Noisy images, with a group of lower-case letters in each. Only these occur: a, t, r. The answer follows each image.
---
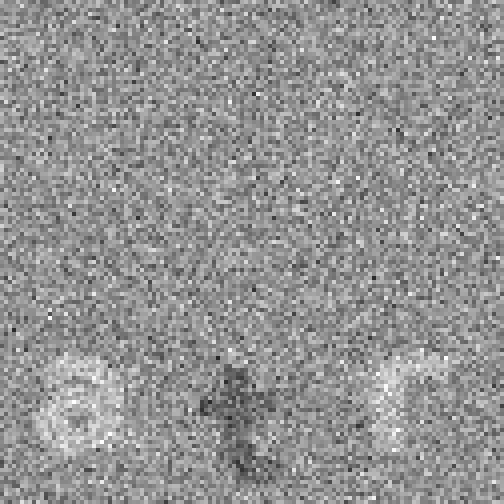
bottom left: light a; bottom middle: dark t; bottom right: light r
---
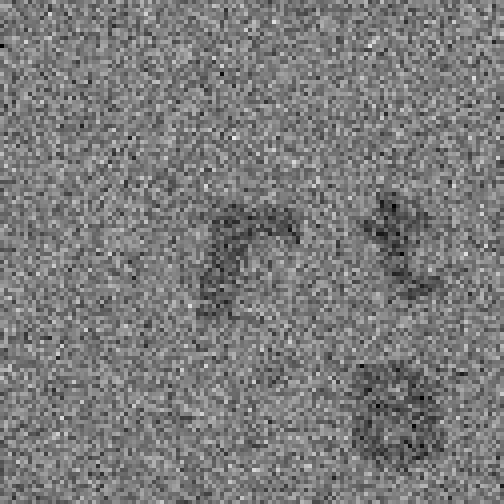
centre: dark r; middle right: dark t; bottom right: dark a
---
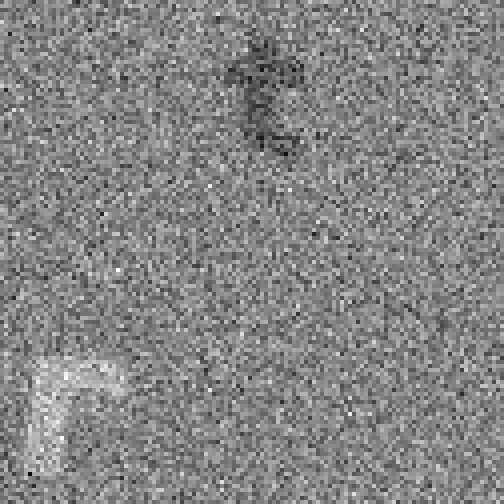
top middle: dark t; bottom left: light r
